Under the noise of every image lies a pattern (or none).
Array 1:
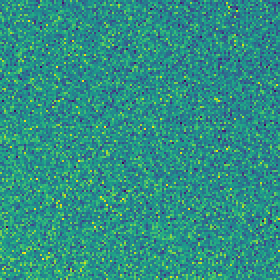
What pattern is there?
a smooth slope
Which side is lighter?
bottom left
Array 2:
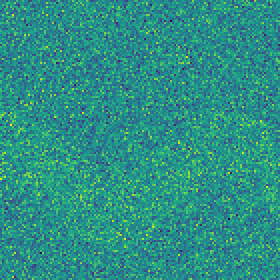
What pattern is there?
a wavy band
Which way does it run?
left to right
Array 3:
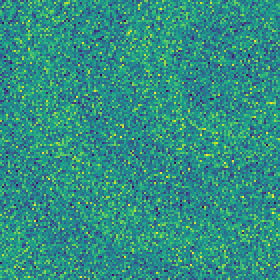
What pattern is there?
rings round one point
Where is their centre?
top right
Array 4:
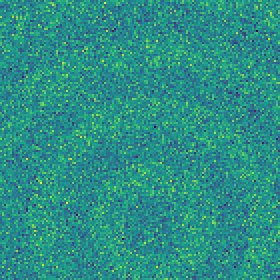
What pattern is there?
rings round one point
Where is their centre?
bottom middle
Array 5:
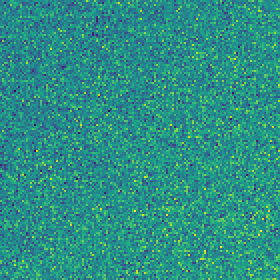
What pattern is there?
a smooth slope
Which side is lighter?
bottom right
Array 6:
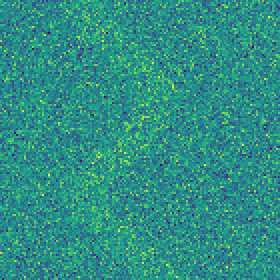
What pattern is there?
a wavy band
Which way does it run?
top to bottom
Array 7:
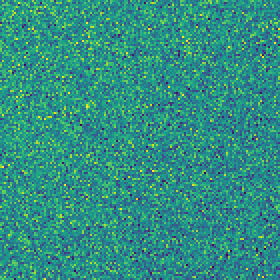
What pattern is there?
a smooth slope
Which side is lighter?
top left
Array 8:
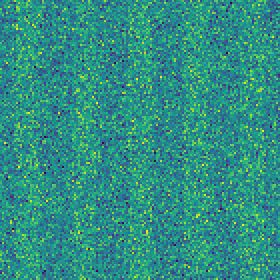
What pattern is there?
vertical stripes
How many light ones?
5
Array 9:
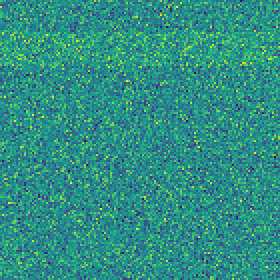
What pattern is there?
one horizontal stripe
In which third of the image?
top
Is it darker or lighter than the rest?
lighter
